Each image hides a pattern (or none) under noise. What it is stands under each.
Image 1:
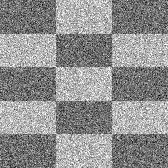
a checkerboard
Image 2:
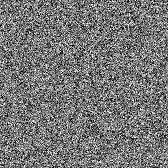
only noise
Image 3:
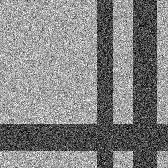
bands of rows crossing bands of columns
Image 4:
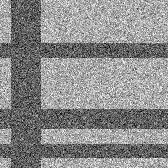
bands of rows crossing bands of columns
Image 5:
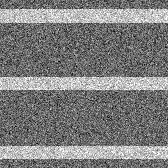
bands of rows
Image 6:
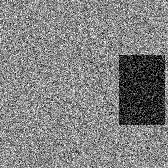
one block
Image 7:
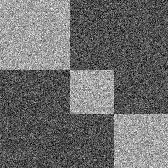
blocks along the diagonal
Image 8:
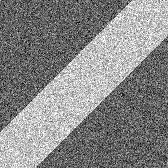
a diagonal band
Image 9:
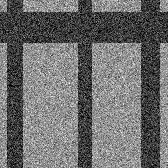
bands of rows crossing bands of columns
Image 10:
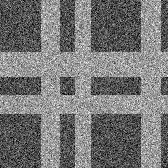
bands of rows crossing bands of columns
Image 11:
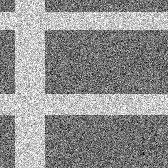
bands of rows crossing bands of columns
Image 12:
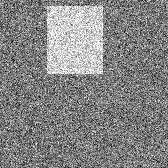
one block
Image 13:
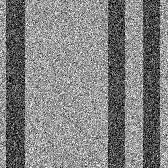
bands of columns
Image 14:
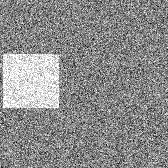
one block
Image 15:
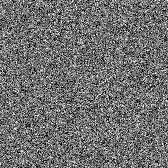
only noise
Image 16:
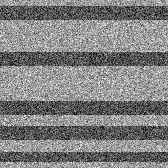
bands of rows
